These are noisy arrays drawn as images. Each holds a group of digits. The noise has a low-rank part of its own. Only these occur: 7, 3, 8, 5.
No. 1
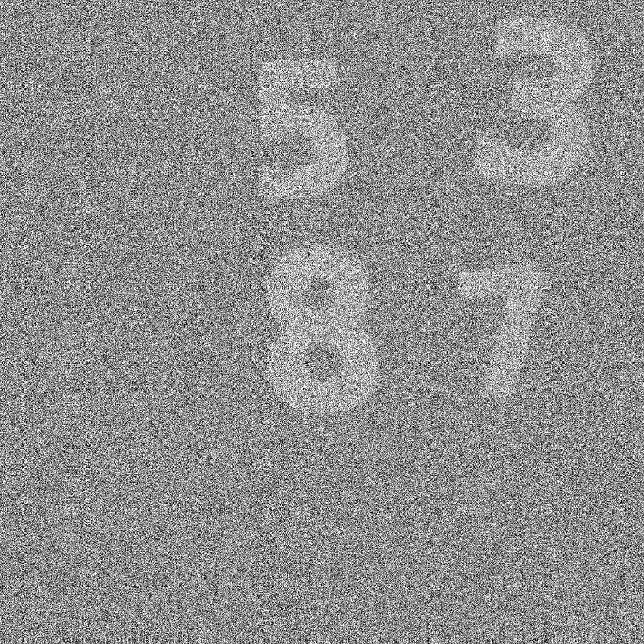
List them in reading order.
top middle: light 5; top right: light 3; centre: light 8; middle right: light 7
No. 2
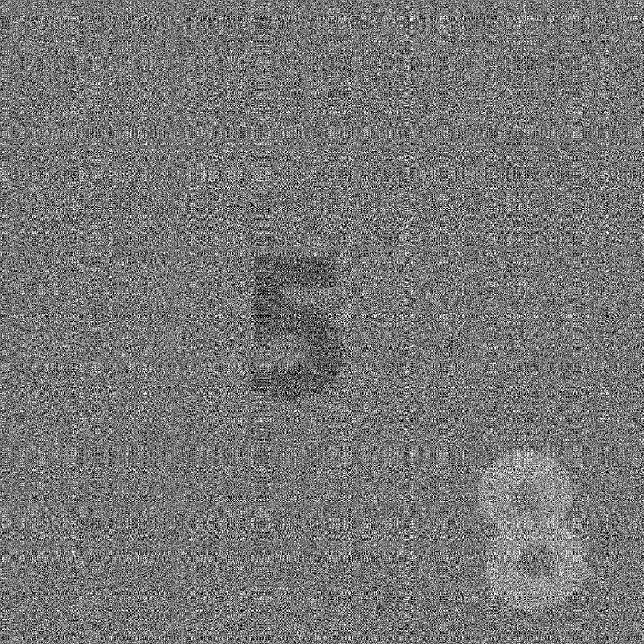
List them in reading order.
centre: dark 5; bottom right: light 8
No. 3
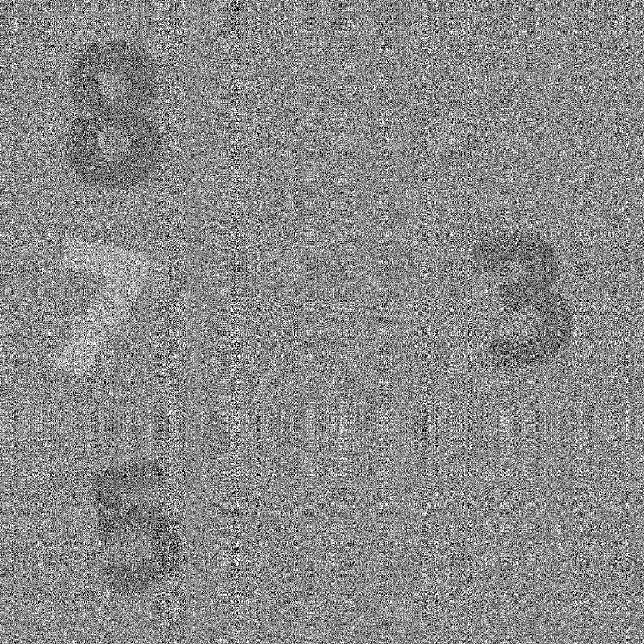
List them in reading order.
top left: dark 8; middle left: light 7; middle right: dark 3; bottom left: dark 5
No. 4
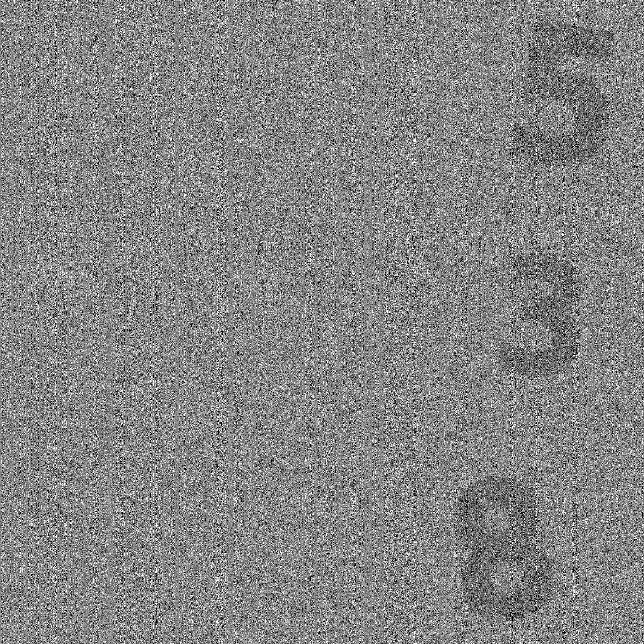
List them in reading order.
top right: dark 5; middle right: dark 3; bottom right: dark 8
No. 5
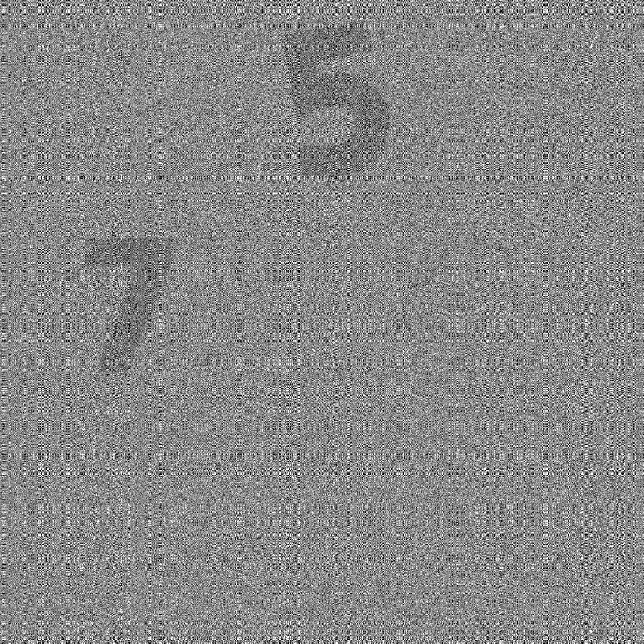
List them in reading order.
top middle: dark 5; middle left: dark 7
